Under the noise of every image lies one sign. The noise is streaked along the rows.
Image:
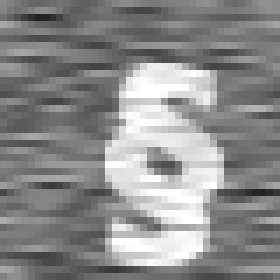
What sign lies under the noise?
section sign
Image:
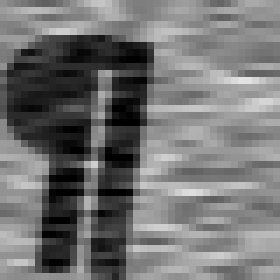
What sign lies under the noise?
pilcrow
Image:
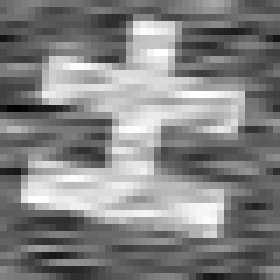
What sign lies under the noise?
plus-minus sign
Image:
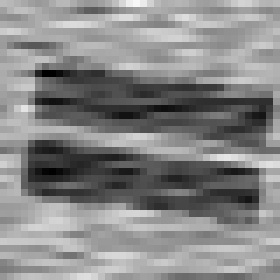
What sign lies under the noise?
equals sign
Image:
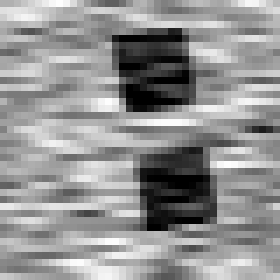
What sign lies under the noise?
colon
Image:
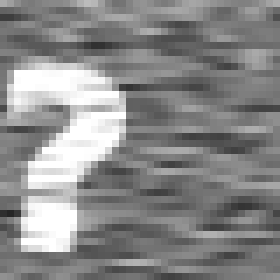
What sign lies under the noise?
question mark
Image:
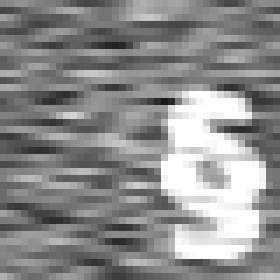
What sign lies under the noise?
section sign
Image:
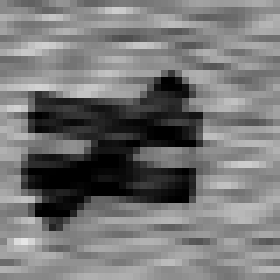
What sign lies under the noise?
not-equal sign
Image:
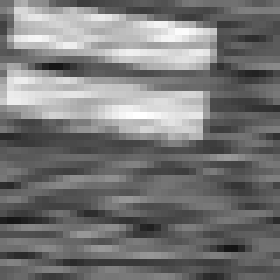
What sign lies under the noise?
equals sign
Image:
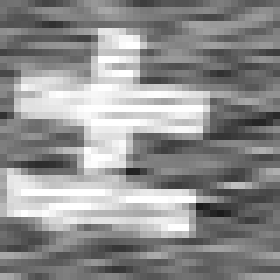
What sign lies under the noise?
plus-minus sign
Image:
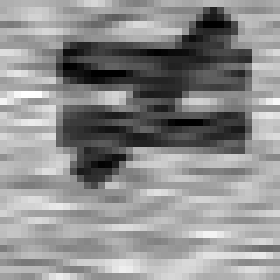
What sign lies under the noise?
not-equal sign
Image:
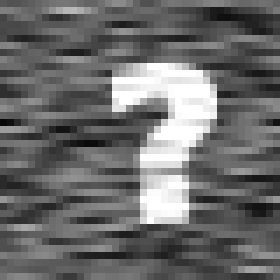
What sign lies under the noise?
question mark
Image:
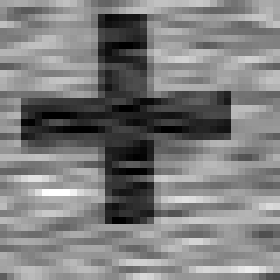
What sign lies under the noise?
plus sign
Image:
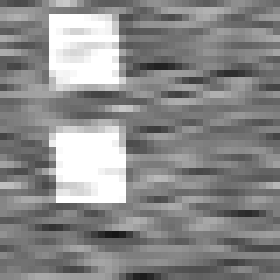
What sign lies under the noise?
colon
